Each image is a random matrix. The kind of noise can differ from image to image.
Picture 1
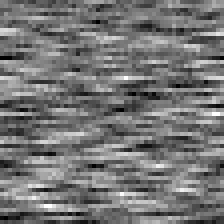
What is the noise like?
streaked along the rows
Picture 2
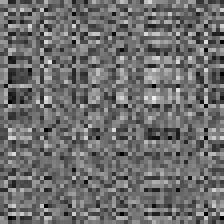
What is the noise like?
low rank plus noise
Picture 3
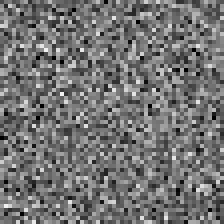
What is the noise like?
independent entries
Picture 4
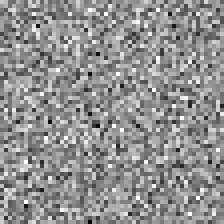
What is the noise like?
independent entries
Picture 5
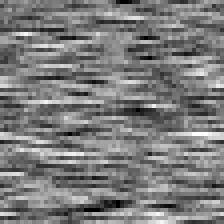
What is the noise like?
streaked along the rows
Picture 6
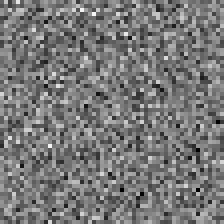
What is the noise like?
independent entries
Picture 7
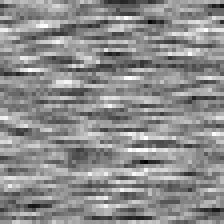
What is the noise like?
streaked along the rows
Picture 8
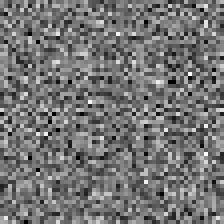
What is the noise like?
low rank plus noise
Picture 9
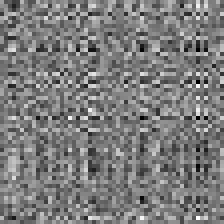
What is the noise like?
low rank plus noise
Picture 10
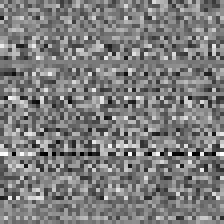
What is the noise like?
rows of uneven size
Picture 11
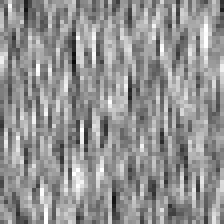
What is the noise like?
streaked along the columns
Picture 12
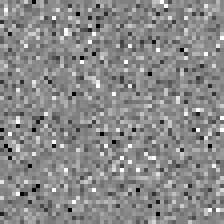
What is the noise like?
heavy tails
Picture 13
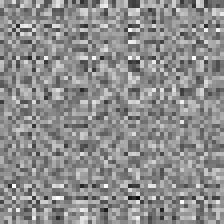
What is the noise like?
low rank plus noise
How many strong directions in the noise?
one
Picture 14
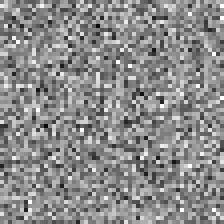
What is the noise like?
independent entries
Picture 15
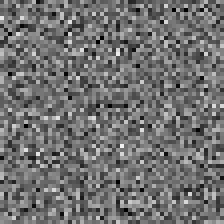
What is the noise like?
low rank plus noise
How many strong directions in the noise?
five to eight
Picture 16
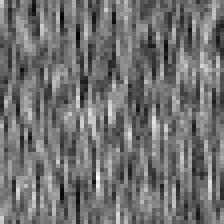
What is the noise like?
streaked along the columns
